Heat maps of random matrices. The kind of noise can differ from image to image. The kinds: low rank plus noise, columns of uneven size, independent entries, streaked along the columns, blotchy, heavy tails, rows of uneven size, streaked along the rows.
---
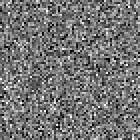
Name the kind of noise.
independent entries
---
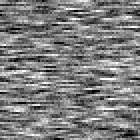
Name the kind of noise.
streaked along the rows
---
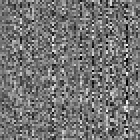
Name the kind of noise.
columns of uneven size
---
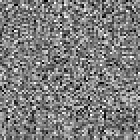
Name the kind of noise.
low rank plus noise
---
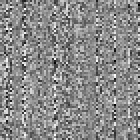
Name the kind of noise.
columns of uneven size
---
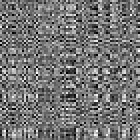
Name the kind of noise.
low rank plus noise
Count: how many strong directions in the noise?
one
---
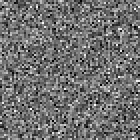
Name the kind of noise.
independent entries
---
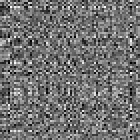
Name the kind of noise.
low rank plus noise
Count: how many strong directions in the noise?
one
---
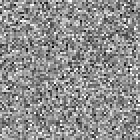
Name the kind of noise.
independent entries
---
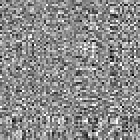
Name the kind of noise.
low rank plus noise
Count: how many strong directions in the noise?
three or four
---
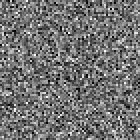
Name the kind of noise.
independent entries
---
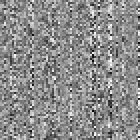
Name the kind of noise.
columns of uneven size
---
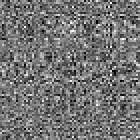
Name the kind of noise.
low rank plus noise
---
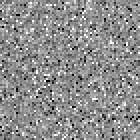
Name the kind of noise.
heavy tails
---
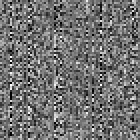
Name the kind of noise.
columns of uneven size
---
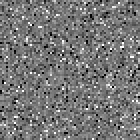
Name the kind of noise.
heavy tails
